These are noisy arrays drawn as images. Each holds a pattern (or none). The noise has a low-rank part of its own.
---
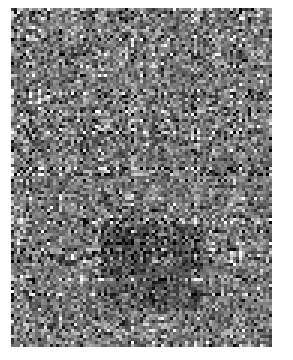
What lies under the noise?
one block
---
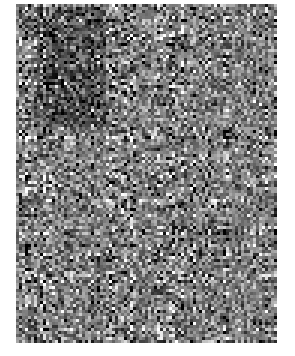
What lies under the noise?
one block
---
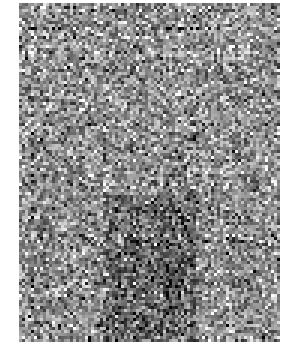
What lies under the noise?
one block
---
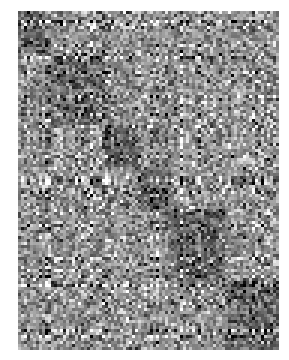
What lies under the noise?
blocks along the diagonal
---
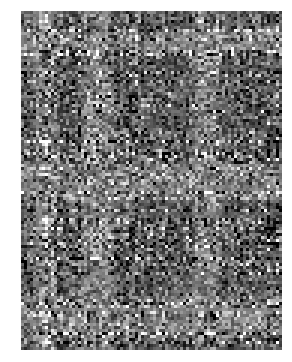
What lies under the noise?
bands of rows crossing bands of columns
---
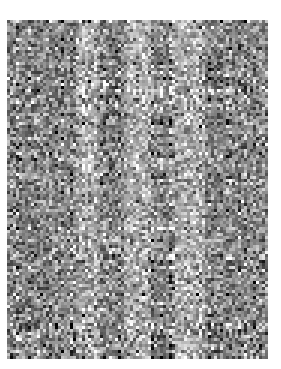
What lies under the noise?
bands of columns
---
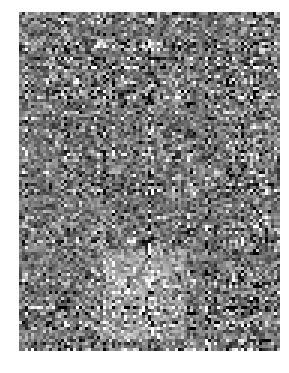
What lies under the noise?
one block
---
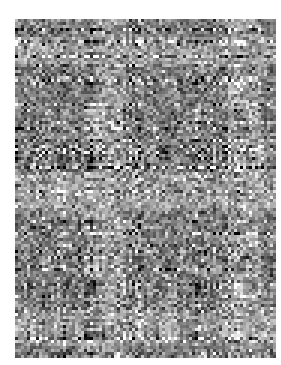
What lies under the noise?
bands of rows crossing bands of columns
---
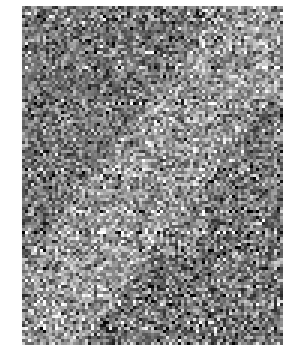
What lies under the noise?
a diagonal band
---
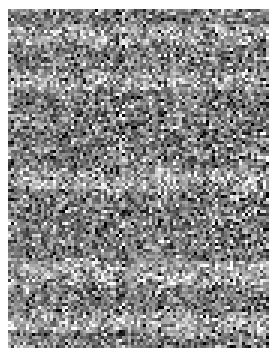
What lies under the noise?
bands of rows
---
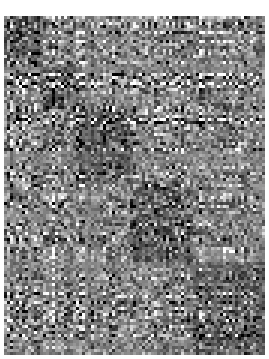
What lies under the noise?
blocks along the diagonal
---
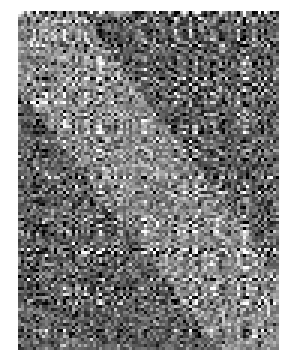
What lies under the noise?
a diagonal band
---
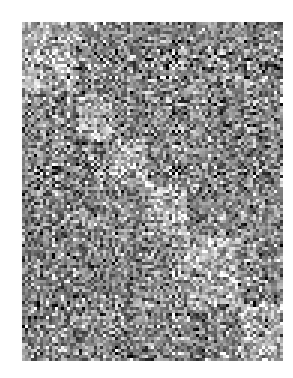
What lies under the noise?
blocks along the diagonal
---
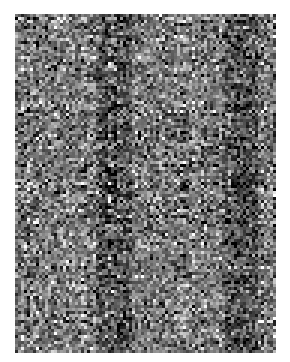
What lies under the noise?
bands of columns
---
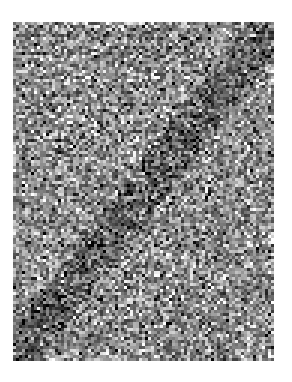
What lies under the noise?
a diagonal band
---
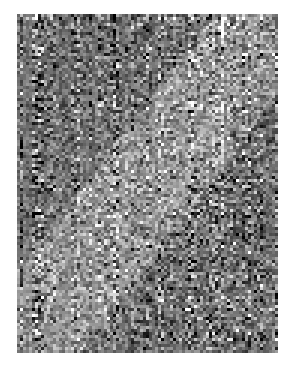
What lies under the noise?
a diagonal band
